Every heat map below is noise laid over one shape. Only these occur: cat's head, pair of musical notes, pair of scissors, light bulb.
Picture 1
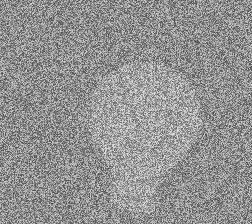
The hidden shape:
light bulb
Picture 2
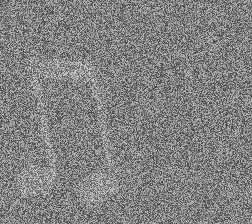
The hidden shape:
pair of musical notes
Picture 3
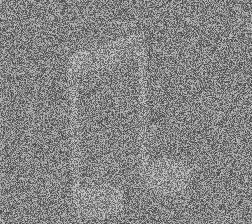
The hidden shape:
pair of musical notes
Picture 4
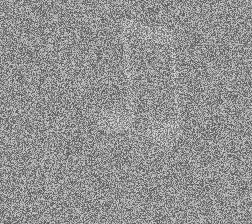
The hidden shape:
pair of musical notes
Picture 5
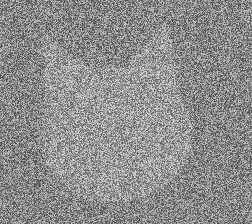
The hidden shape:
cat's head
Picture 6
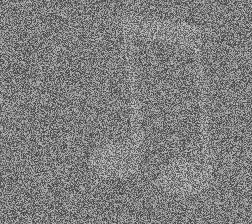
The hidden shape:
pair of musical notes
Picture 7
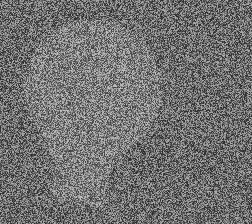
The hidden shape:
light bulb
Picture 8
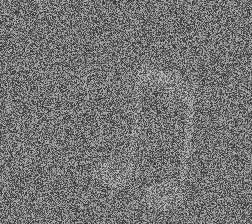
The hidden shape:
pair of musical notes
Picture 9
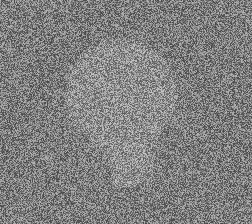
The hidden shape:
light bulb
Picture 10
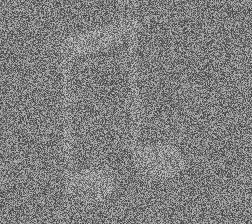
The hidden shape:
pair of musical notes
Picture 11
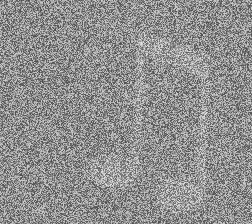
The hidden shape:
pair of musical notes
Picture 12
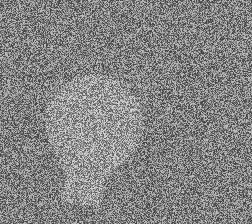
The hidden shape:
light bulb
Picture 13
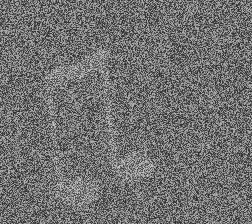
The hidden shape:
pair of musical notes
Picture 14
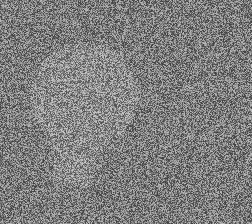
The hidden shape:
light bulb
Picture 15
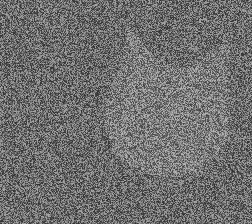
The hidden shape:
cat's head
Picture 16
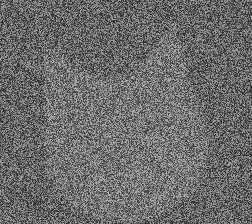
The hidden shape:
cat's head
